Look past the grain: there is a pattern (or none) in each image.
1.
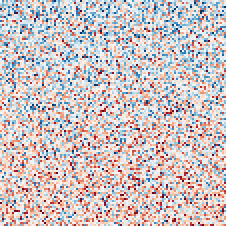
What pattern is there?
a smooth slope
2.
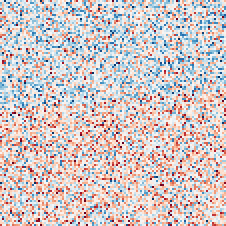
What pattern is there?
a sharp edge
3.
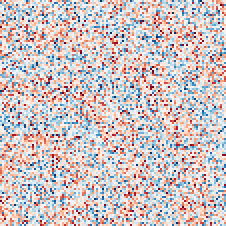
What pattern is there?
rings round one point
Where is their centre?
bottom left
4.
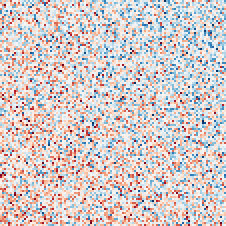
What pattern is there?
a smooth slope
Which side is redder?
bottom left
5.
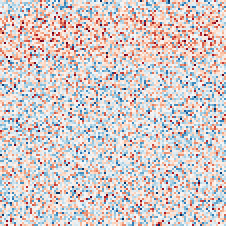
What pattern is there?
one horizontal stripe
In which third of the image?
top
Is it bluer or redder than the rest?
redder
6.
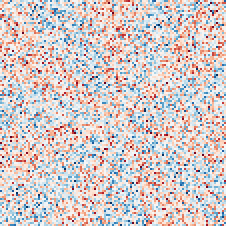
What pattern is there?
spokes from one point
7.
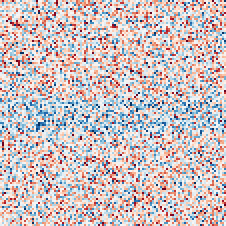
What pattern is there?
one horizontal stripe
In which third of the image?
middle
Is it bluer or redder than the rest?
bluer
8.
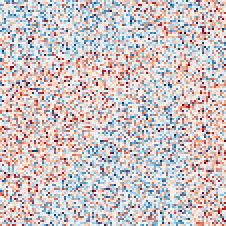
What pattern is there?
spokes from one point
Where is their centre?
top right
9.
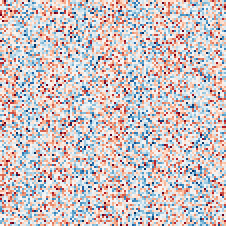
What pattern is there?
vertical stripes
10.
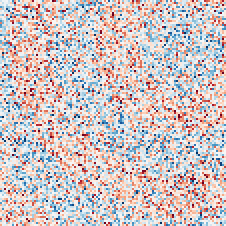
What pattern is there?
rings round one point
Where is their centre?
top right
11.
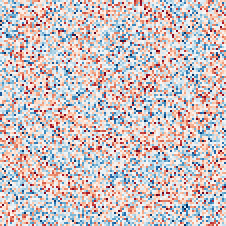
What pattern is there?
rings round one point
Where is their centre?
top middle
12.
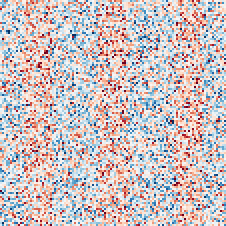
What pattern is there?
vertical stripes
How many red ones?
3
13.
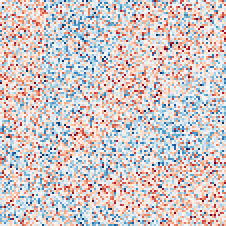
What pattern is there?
spokes from one point
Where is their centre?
bottom left
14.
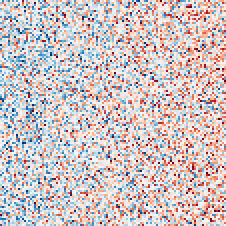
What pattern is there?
a smooth slope
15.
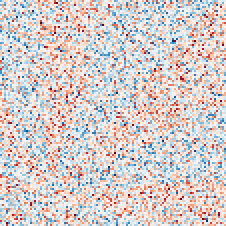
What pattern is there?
spokes from one point
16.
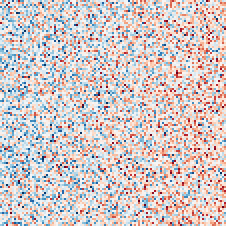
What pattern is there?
a smooth slope
